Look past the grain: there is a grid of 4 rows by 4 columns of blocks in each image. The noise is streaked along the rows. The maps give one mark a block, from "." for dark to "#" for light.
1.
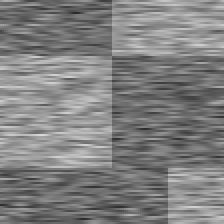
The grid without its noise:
. . # #
# # . .
# # . .
. . . #
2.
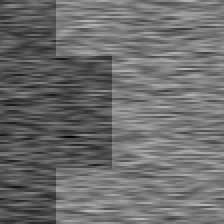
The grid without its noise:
. # # #
. . # #
. . # #
. # # #
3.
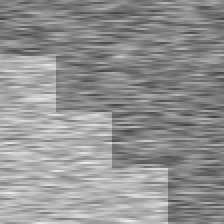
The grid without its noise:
. . . .
# . . .
# # . .
# # # .
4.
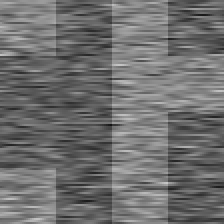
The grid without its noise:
# . # .
. . # #
. . # .
# . # .
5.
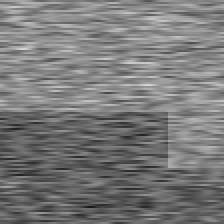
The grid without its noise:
# # # #
# # # #
. . . #
. . . .
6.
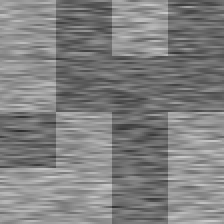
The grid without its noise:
# . # .
# . . .
. # . #
# # . #
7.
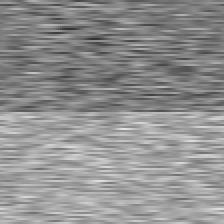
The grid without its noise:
. . . .
. . . .
# # # #
# # # #
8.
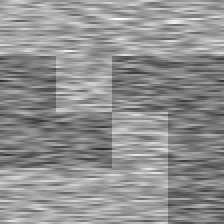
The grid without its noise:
# # # #
. # . .
. . # .
# # # .
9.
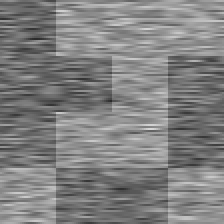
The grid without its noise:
. # # #
. . # .
. # # .
# . . #
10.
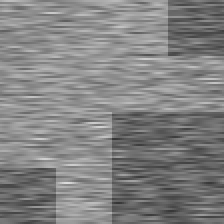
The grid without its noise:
# # # .
# # # #
# # . .
. # . .
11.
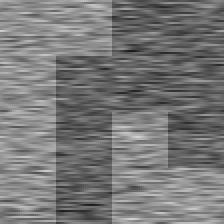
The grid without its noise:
# # . .
# . . .
# . # .
# . # #
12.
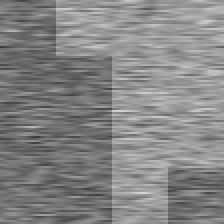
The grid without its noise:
. # # #
. . # #
. . # #
. . # .
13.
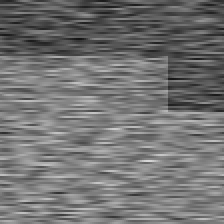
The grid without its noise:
. . . .
# # # .
# # # #
# # # #
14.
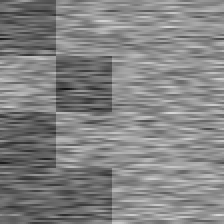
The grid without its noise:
. # # #
# . # #
. # # #
. . # #
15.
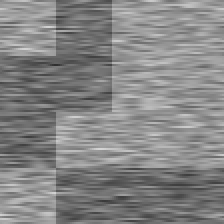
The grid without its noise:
# . # #
. . # #
. # # #
# . . .
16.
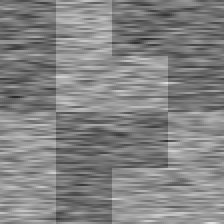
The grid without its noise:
. # . .
. # # .
# . . #
# . # #
